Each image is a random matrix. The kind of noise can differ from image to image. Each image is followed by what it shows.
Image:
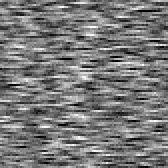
streaked along the rows
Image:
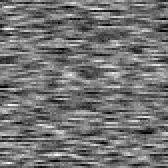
streaked along the rows
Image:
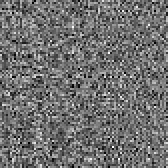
low rank plus noise
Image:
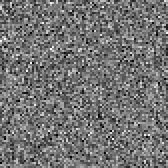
independent entries
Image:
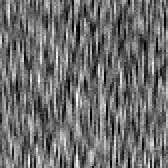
streaked along the columns
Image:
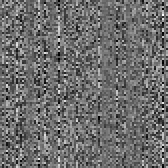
columns of uneven size
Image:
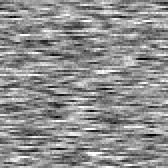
streaked along the rows
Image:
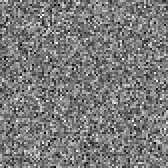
independent entries
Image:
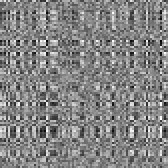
low rank plus noise
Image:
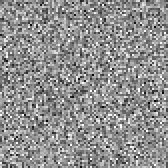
independent entries
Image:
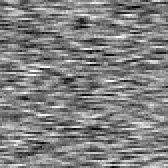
streaked along the rows
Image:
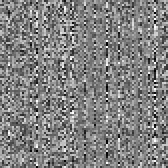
columns of uneven size
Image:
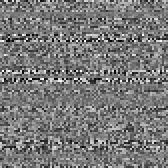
rows of uneven size
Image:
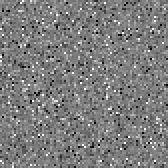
heavy tails
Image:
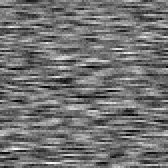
streaked along the rows
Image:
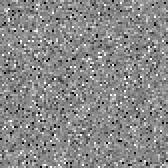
heavy tails
